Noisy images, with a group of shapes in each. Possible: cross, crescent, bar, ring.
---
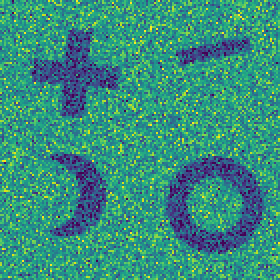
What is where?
top left: cross; top right: bar; bottom left: crescent; bottom right: ring
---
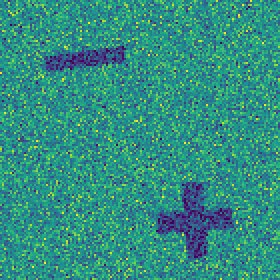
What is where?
top left: bar; bottom right: cross
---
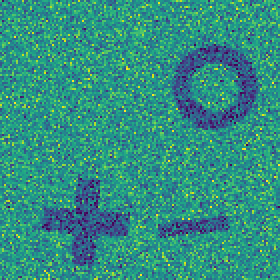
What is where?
top right: ring; bottom left: cross; bottom right: bar
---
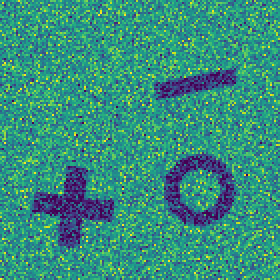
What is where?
top right: bar; bottom left: cross; bottom right: ring
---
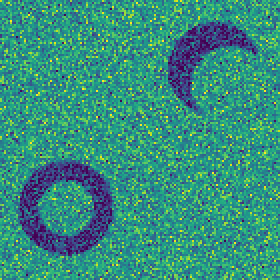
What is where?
top right: crescent; bottom left: ring
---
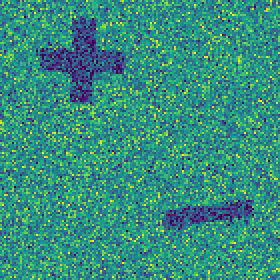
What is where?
top left: cross; bottom right: bar
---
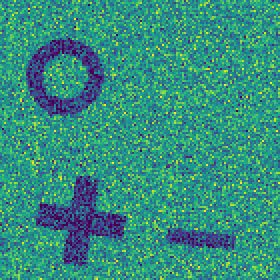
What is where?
top left: ring; bottom left: cross; bottom right: bar
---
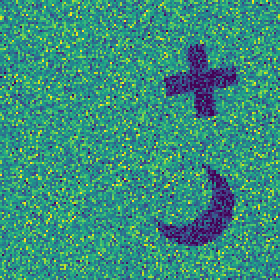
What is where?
top right: cross; bottom right: crescent
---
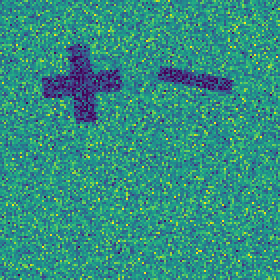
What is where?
top left: cross; top right: bar
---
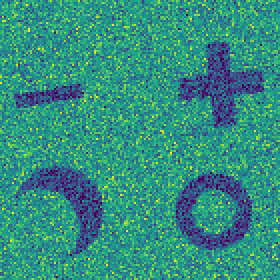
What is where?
top left: bar; top right: cross; bottom left: crescent; bottom right: ring
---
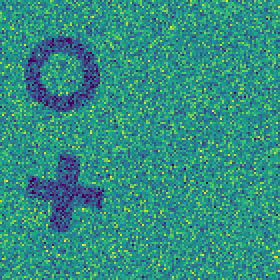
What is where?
top left: ring; bottom left: cross
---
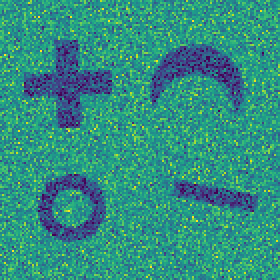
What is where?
top left: cross; top right: crescent; bottom left: ring; bottom right: bar
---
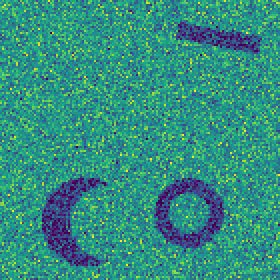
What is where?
top right: bar; bottom left: crescent; bottom right: ring
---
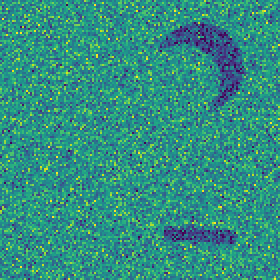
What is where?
top right: crescent; bottom right: bar
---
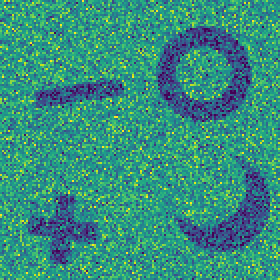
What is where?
top left: bar; top right: ring; bottom left: cross; bottom right: crescent
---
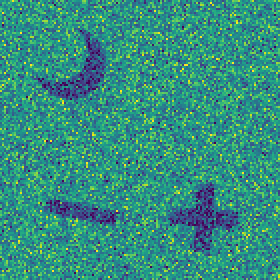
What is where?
top left: crescent; bottom left: bar; bottom right: cross
